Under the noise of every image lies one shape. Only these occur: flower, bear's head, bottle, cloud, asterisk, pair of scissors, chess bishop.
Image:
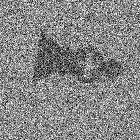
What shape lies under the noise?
chess bishop
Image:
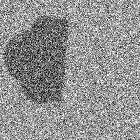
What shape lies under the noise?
cloud
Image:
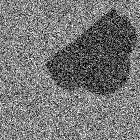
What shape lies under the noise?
cloud
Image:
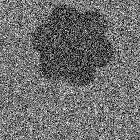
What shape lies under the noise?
flower
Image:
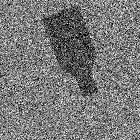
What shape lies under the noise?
bottle
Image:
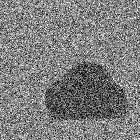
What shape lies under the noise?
cloud
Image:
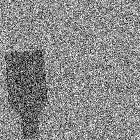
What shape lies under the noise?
bottle
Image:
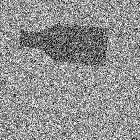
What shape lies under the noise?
bottle
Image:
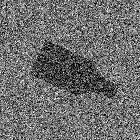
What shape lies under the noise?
bottle
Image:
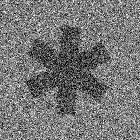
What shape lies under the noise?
asterisk
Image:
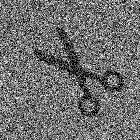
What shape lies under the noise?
pair of scissors
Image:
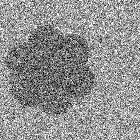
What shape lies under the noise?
flower
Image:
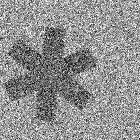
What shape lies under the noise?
asterisk
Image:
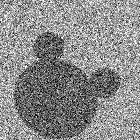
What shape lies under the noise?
bear's head
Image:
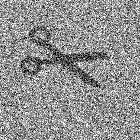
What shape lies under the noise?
pair of scissors
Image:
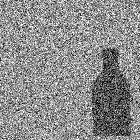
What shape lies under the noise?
bottle
